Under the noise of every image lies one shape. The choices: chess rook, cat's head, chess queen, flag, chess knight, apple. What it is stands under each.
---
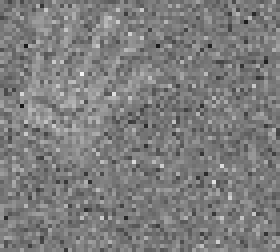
chess queen
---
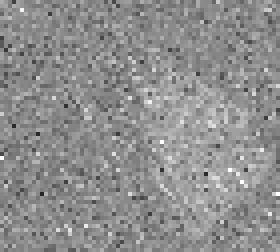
chess knight
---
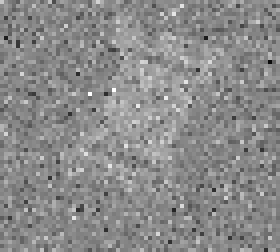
chess rook
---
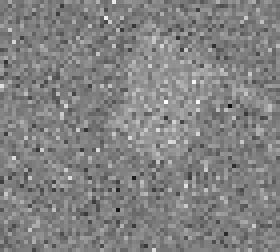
flag
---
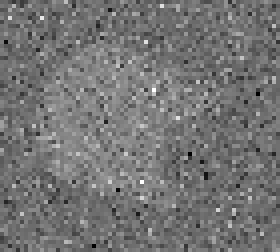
cat's head
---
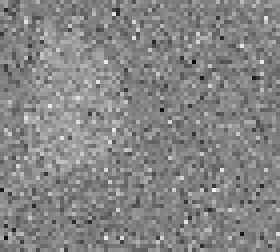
chess knight
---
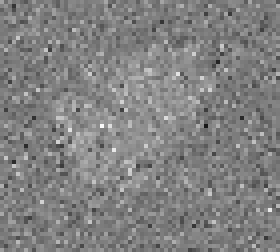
chess knight
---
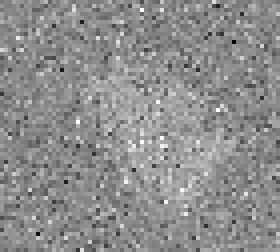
chess knight
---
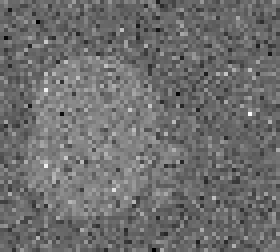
apple
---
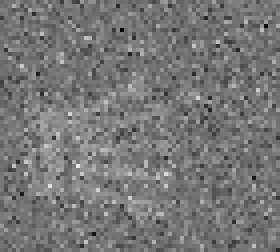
chess queen
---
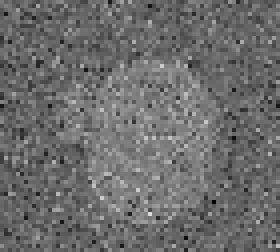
apple
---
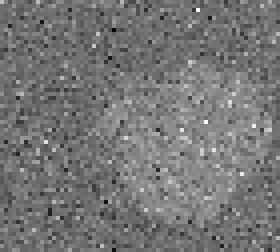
apple
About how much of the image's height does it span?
two thirds
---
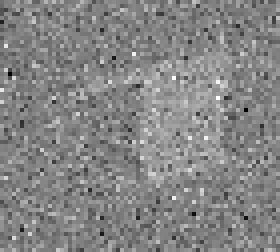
flag
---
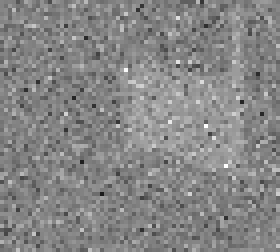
flag
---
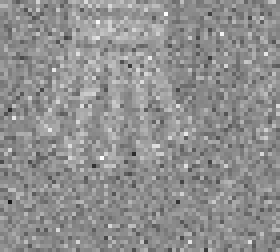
chess queen
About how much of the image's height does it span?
two thirds
